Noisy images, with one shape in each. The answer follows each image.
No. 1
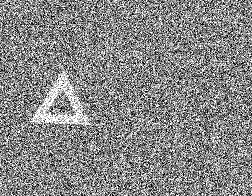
triangle frame
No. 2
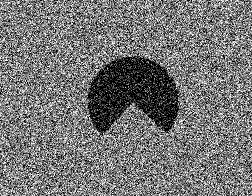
disc with a wedge cut out
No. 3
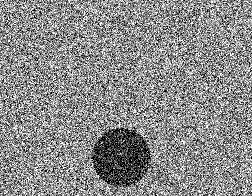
disc
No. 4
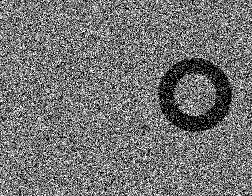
ring
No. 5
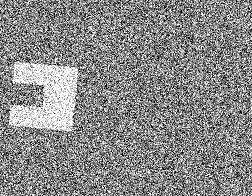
square with a notch
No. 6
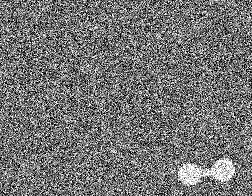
dumbbell
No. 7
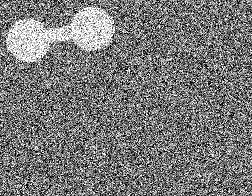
dumbbell
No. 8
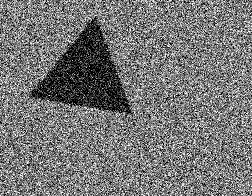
triangle
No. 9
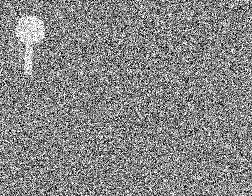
lollipop
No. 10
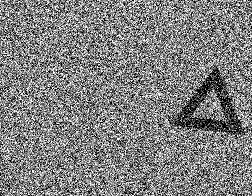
triangle frame
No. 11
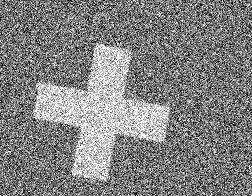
cross
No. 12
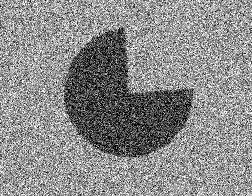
disc with a wedge cut out
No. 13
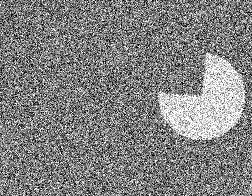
disc with a wedge cut out
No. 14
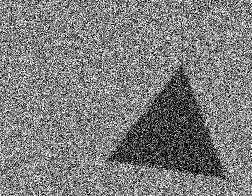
triangle
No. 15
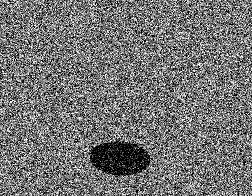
ellipse
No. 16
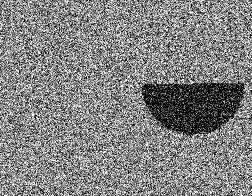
half disc
